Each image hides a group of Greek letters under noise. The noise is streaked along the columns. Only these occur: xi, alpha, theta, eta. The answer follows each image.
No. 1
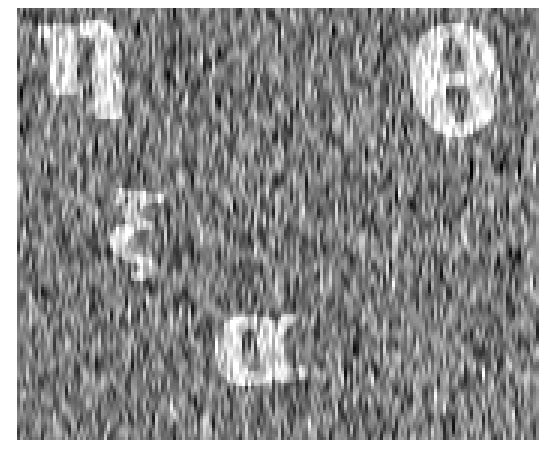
top left: eta; top right: theta; middle left: xi; bottom middle: alpha
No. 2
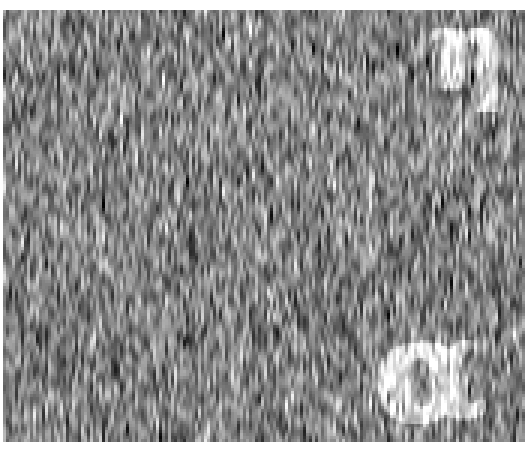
top right: eta; bottom right: alpha
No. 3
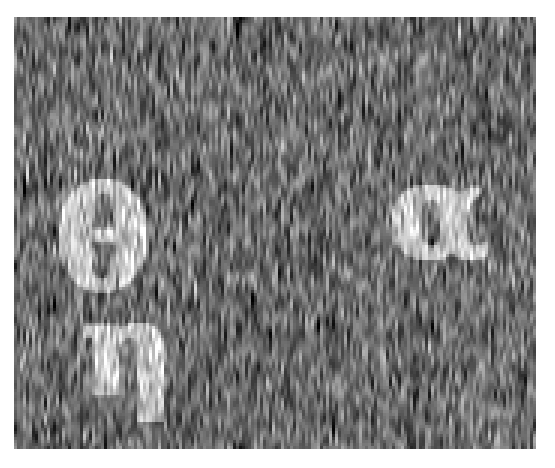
middle left: theta; middle right: alpha; bottom left: eta
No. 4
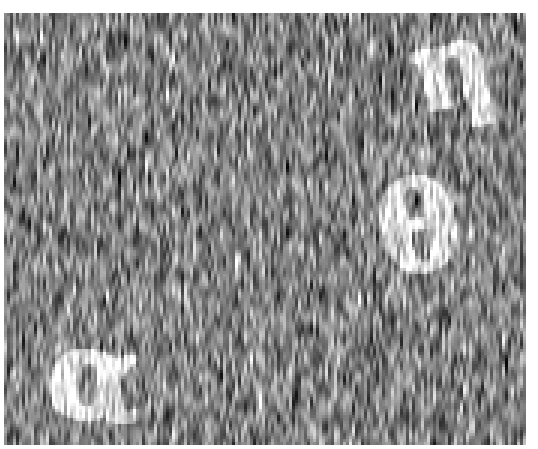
top right: eta; middle right: theta; bottom left: alpha
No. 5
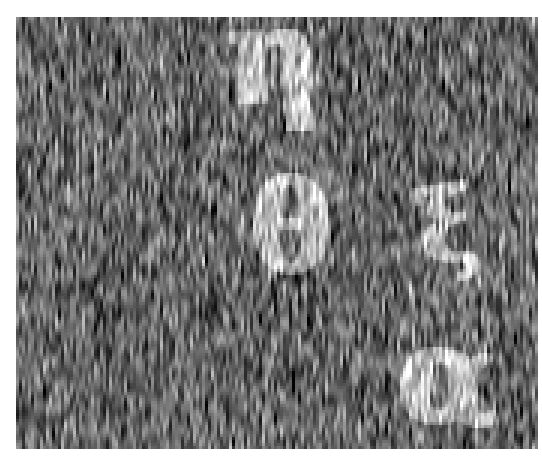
top middle: eta; centre: theta; middle right: xi; bottom right: alpha
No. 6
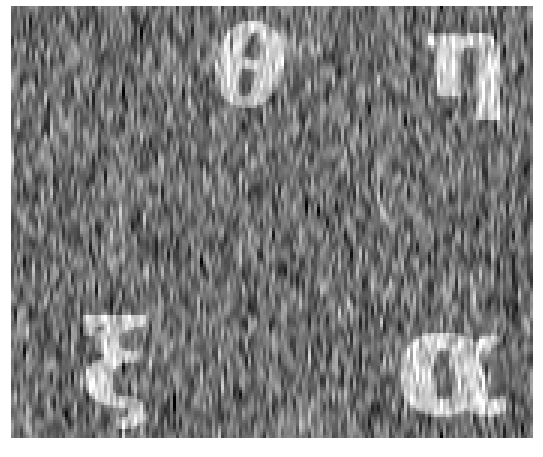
top middle: theta; top right: eta; bottom left: xi; bottom right: alpha
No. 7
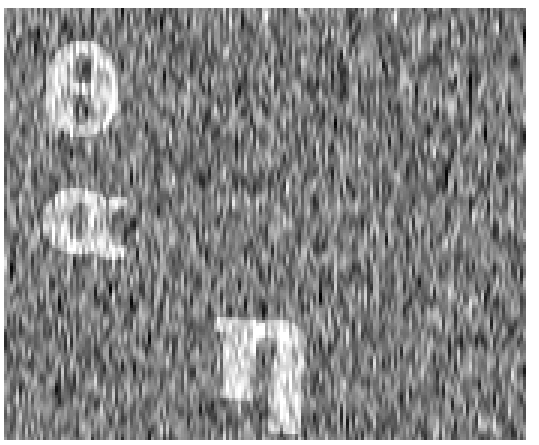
top left: theta; middle left: alpha; bottom middle: eta
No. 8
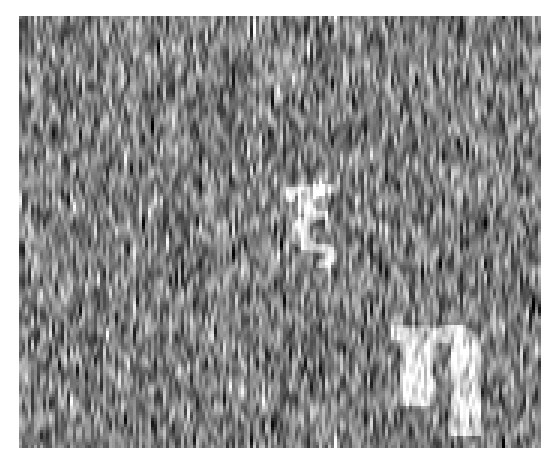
centre: xi; bottom right: eta
